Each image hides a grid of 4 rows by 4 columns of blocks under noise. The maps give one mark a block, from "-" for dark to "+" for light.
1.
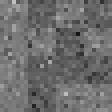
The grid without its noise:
+-+-
++-+
+---
+-++
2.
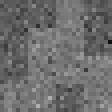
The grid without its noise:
--+-
-++-
-+++
++-+
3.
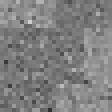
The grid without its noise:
++--
---+
---+
--++
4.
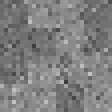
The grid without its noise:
-++-
--+-
-+++
++-+
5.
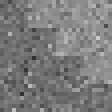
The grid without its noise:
-+++
--++
---+
----
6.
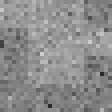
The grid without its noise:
+++-
-+++
-++-
----
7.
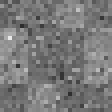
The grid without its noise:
--+-
+--+
+--+
-+--
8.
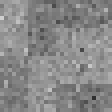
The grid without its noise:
+---
+-++
-+++
-+--
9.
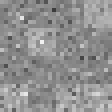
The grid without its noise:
---+
-+--
----
+-++
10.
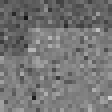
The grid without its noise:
----
-+++
++++
++++
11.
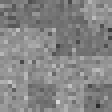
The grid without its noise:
---+
++--
++++
+-+-
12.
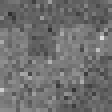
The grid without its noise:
----
+-++
+++-
++--
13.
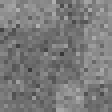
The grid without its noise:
++-+
---+
---+
--+-
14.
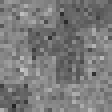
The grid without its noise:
++--
+--+
++-+
-+++
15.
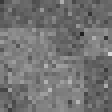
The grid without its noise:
----
++-+
+++-
-++-
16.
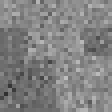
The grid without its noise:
++++
-++-
--++
--++
